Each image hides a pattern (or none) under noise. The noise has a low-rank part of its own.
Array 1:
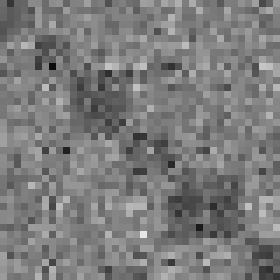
blocks along the diagonal
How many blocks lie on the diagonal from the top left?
6
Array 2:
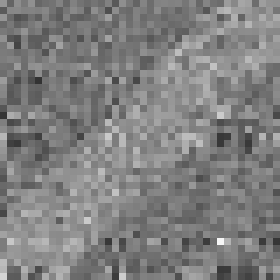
a diagonal band
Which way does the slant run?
bottom left to top right
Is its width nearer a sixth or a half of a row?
a half
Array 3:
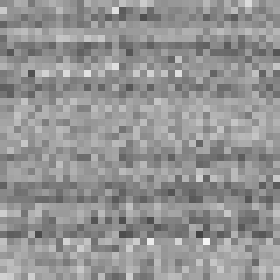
bands of rows
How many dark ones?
6
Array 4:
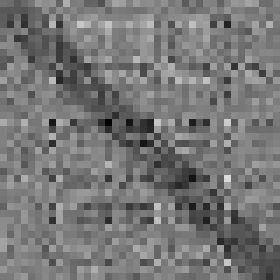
a diagonal band
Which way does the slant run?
top left to bottom right
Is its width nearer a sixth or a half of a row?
a sixth
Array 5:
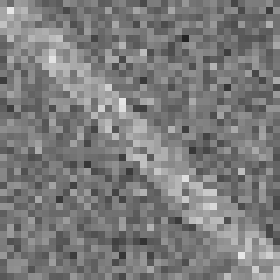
a diagonal band
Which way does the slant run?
top left to bottom right
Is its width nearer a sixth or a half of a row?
a sixth
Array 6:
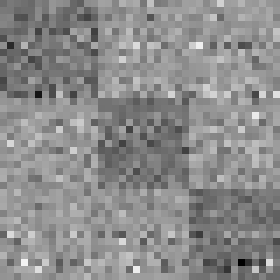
blocks along the diagonal
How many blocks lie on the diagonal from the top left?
3
